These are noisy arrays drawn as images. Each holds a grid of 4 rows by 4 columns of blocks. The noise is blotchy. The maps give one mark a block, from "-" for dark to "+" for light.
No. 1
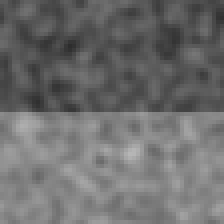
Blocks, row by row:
- - - -
- - - -
+ + + +
+ + + +
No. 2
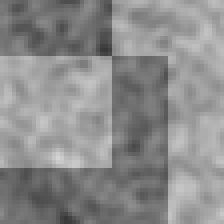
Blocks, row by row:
- - + +
+ + - +
+ + - +
- - - +
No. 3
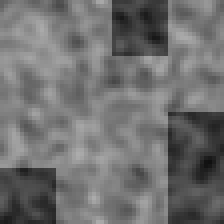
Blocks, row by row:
+ + - +
+ + + +
+ + + -
- + + -
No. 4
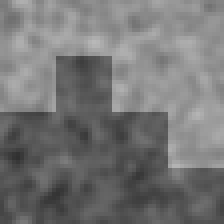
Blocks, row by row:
+ + + +
+ - + +
- - - +
- - - -
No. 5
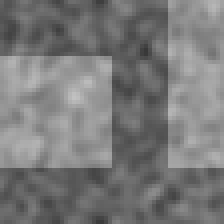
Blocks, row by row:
- - - +
+ + - +
+ + - +
- - - -
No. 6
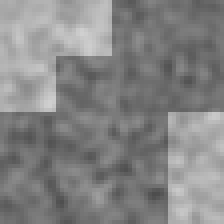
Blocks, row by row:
+ + - -
+ - - -
- - - +
- - - +
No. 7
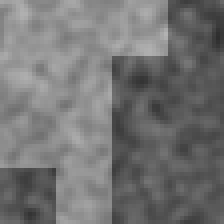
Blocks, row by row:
+ + + -
+ + - -
+ + - -
- + - -
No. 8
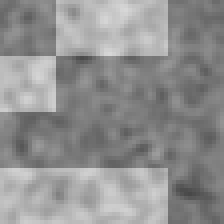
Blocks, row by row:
- + + -
+ - - -
- - - -
+ + + -
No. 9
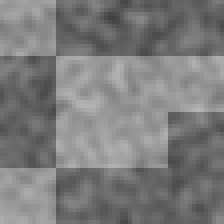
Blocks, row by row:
+ - - -
- + + +
- + + -
+ - - -
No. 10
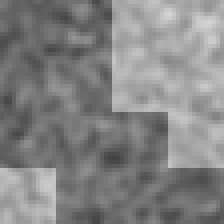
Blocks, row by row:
- - + +
- - + +
- - - +
+ - - -
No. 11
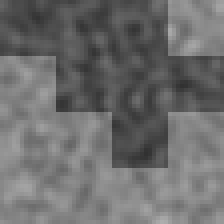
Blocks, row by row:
- - - +
+ - - -
+ + - +
+ + + +
